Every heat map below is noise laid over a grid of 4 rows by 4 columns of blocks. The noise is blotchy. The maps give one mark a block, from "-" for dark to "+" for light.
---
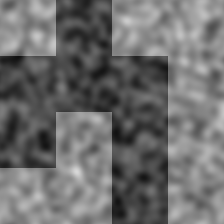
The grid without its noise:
+-++
---+
-+-+
++-+
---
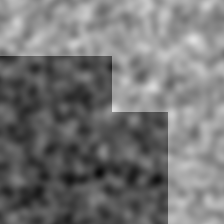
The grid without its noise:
++++
--++
---+
---+
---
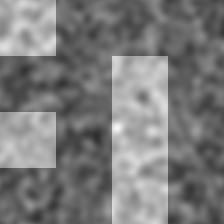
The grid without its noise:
+---
--+-
+-+-
--+-
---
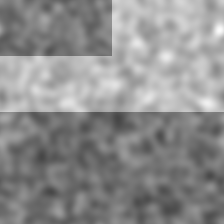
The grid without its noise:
--++
++++
----
----
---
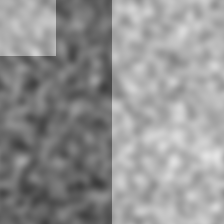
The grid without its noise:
+-++
--++
--++
--++
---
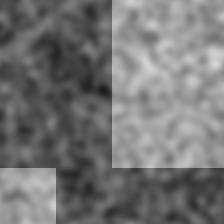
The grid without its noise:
--++
--++
--++
+---
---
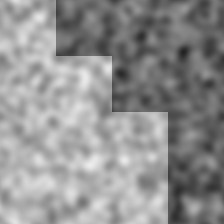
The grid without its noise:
+---
++--
+++-
+++-
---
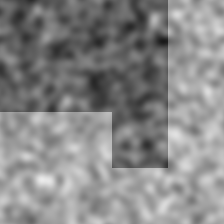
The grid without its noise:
---+
---+
++-+
++++
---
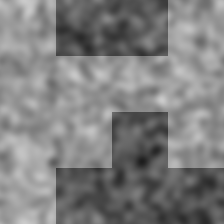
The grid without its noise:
+--+
++++
++-+
+---
